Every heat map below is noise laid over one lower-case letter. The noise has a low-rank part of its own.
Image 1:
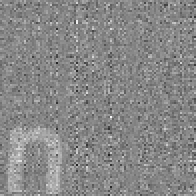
n
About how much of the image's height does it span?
a third
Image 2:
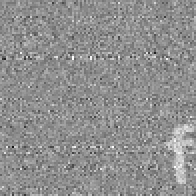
f
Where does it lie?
bottom right
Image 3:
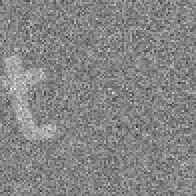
t
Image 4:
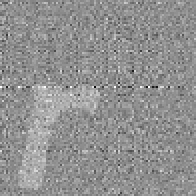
r
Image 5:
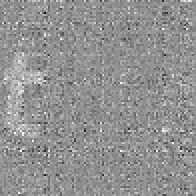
t
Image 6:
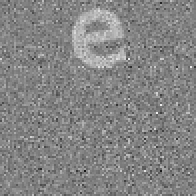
e
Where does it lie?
top middle
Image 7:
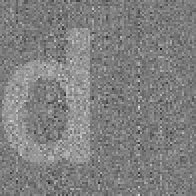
d
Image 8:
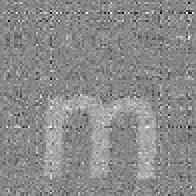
m
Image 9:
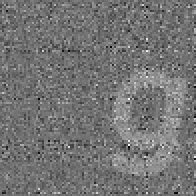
g
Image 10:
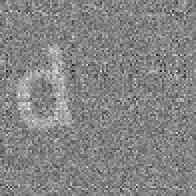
d
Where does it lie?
middle left
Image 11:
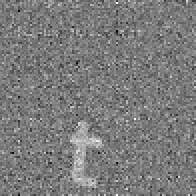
t
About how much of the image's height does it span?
a third
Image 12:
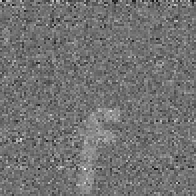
f
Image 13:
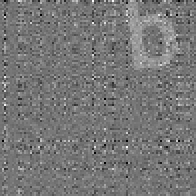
b
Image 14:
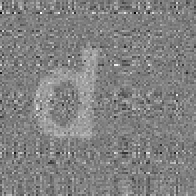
d
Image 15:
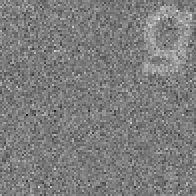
g
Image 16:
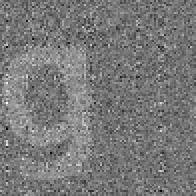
g
